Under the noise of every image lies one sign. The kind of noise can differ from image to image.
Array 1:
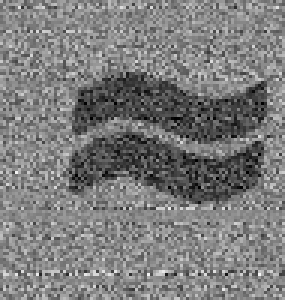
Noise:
rows of uneven size
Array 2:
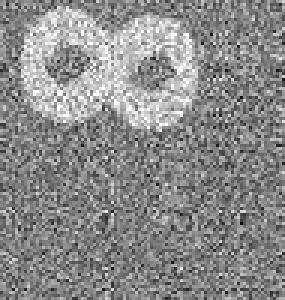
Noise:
low rank plus noise
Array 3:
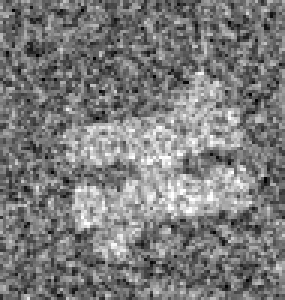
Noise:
blotchy
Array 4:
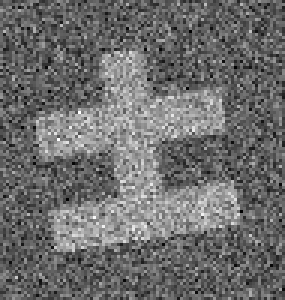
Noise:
independent entries
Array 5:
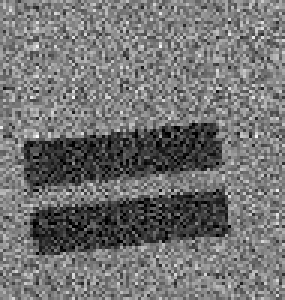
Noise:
low rank plus noise
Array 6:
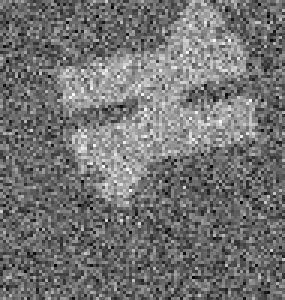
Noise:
independent entries
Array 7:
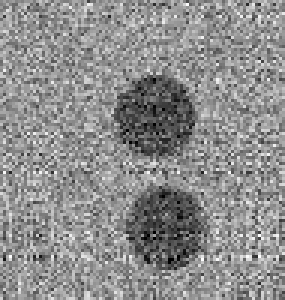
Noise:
low rank plus noise
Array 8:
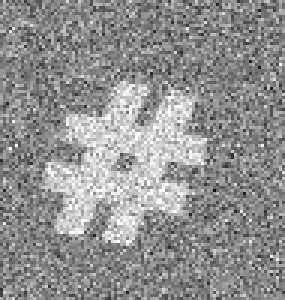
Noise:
independent entries
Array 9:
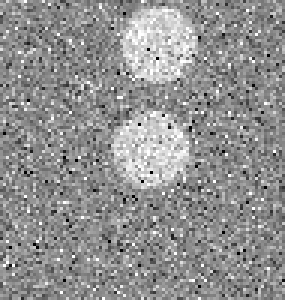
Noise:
heavy tails
